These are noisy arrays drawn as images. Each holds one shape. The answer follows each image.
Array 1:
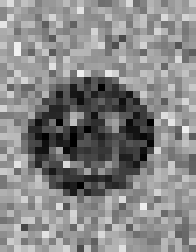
smiling face
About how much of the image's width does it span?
two thirds
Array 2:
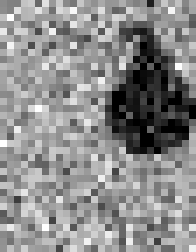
pear
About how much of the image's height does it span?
half
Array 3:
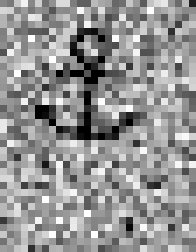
anchor
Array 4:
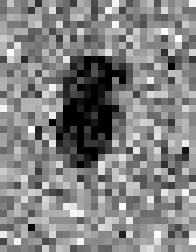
footprint
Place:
centre
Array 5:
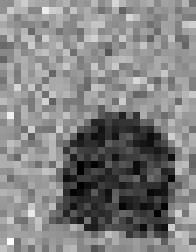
ghost
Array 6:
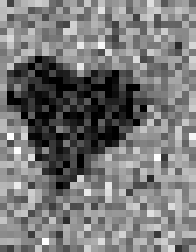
heart
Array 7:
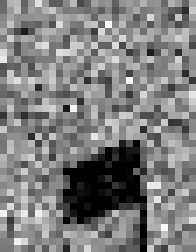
flag
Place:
bottom middle
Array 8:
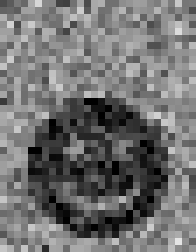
smiling face
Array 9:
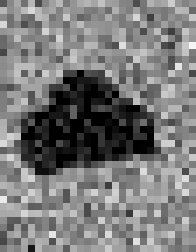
cloud
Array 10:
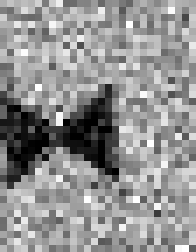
bow tie
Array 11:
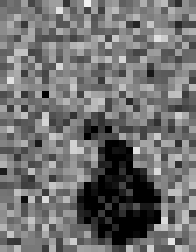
pear
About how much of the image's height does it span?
half
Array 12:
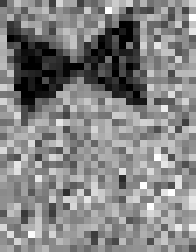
bow tie
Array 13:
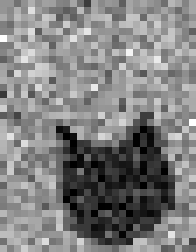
cat's head
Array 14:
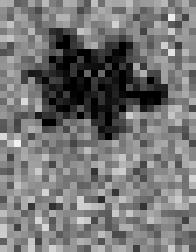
turtle
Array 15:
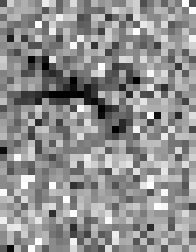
pair of scissors
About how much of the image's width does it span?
two thirds
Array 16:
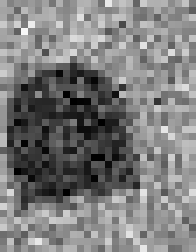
ghost
